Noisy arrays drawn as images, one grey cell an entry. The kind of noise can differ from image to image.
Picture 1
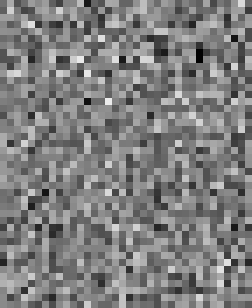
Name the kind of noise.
low rank plus noise
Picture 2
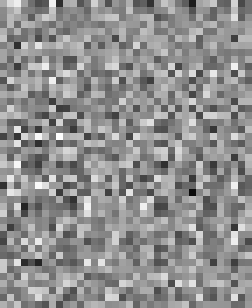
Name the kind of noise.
low rank plus noise
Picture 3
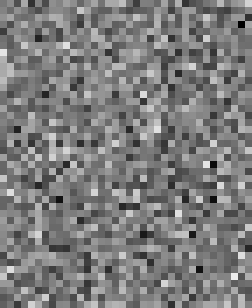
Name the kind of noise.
independent entries
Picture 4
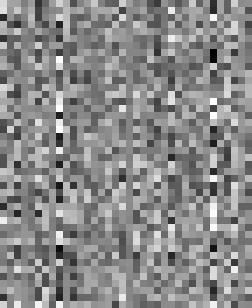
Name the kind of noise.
columns of uneven size
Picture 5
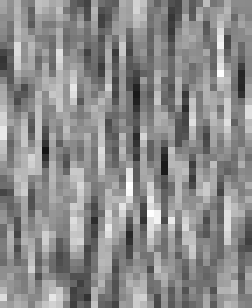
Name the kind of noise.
streaked along the columns
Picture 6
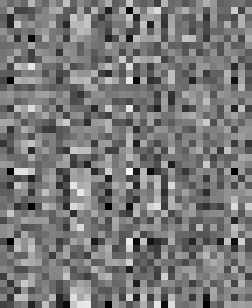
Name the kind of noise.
low rank plus noise
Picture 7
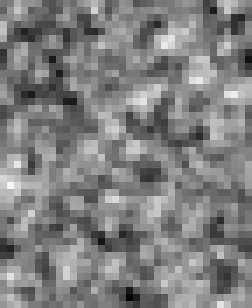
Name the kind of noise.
blotchy
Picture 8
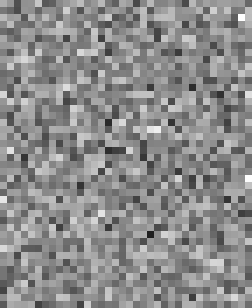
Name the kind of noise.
independent entries
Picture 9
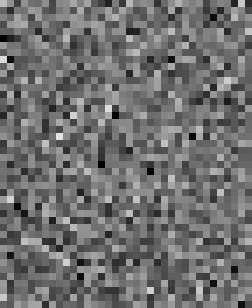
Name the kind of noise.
independent entries
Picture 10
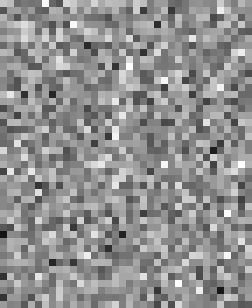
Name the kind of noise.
independent entries
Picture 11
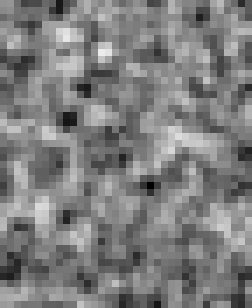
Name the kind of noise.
blotchy
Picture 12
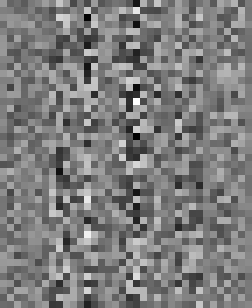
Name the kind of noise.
columns of uneven size
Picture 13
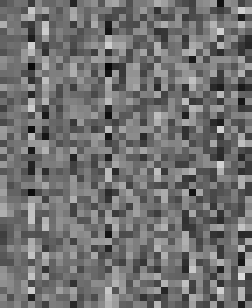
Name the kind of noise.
columns of uneven size
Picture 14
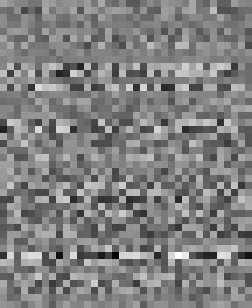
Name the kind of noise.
rows of uneven size
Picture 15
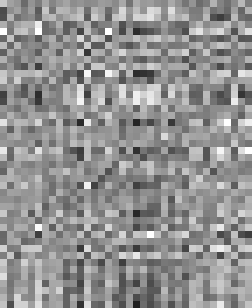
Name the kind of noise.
low rank plus noise
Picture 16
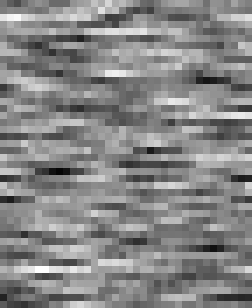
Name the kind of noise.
streaked along the rows
